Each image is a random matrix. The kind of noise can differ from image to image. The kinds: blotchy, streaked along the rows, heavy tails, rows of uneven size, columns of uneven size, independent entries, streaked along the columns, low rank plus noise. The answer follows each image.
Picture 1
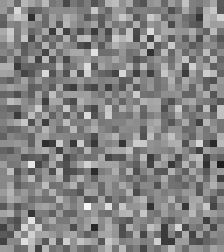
low rank plus noise
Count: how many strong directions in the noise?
five to eight
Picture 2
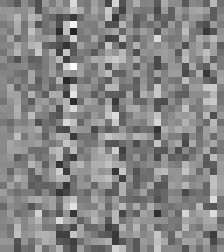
columns of uneven size
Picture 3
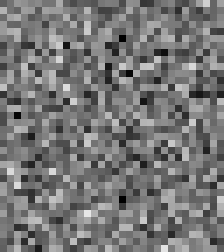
independent entries
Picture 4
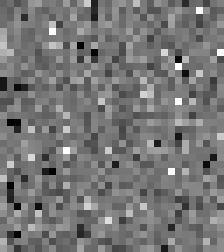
heavy tails
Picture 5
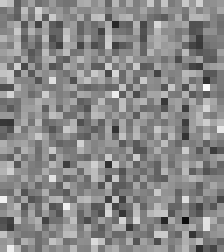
low rank plus noise
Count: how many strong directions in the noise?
two
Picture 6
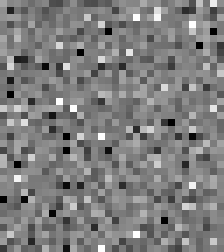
heavy tails
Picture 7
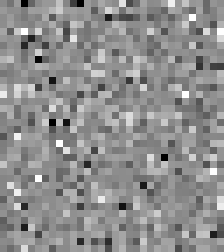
heavy tails
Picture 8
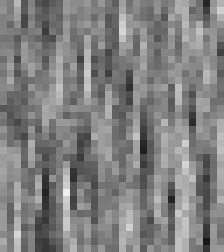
streaked along the columns
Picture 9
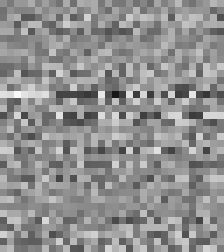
rows of uneven size
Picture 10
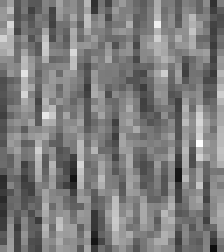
streaked along the columns
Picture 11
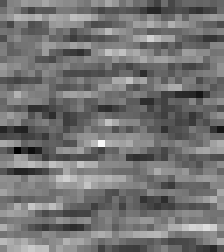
streaked along the rows
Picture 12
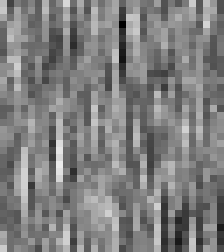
streaked along the columns
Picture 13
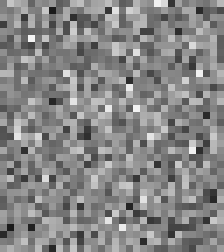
independent entries
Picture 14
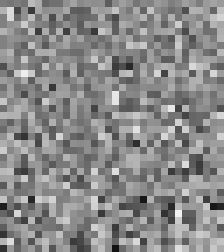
low rank plus noise
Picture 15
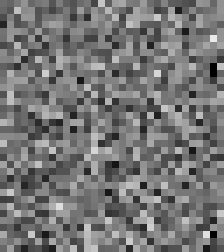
independent entries
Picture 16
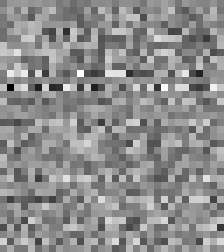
rows of uneven size
